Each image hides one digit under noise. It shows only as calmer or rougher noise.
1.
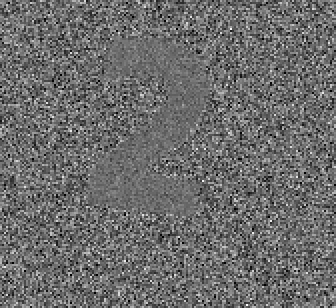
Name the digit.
2
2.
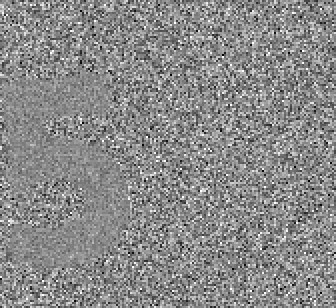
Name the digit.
5
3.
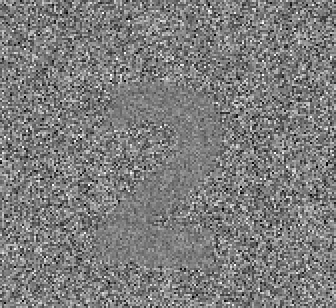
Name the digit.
2
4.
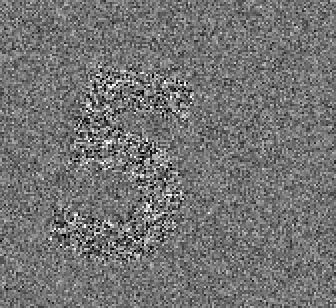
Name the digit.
5
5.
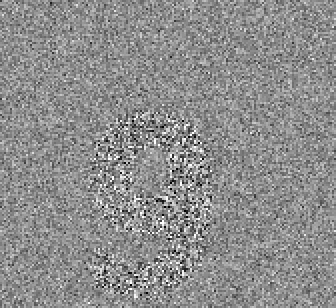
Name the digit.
9
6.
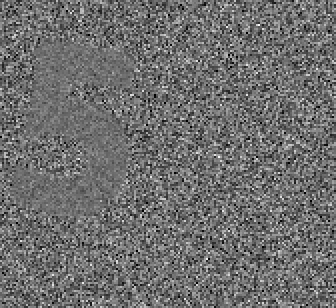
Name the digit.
5
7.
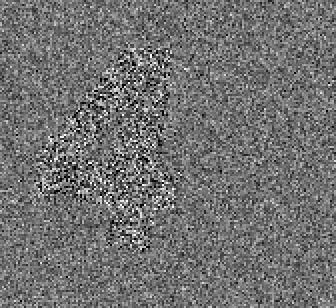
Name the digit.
4
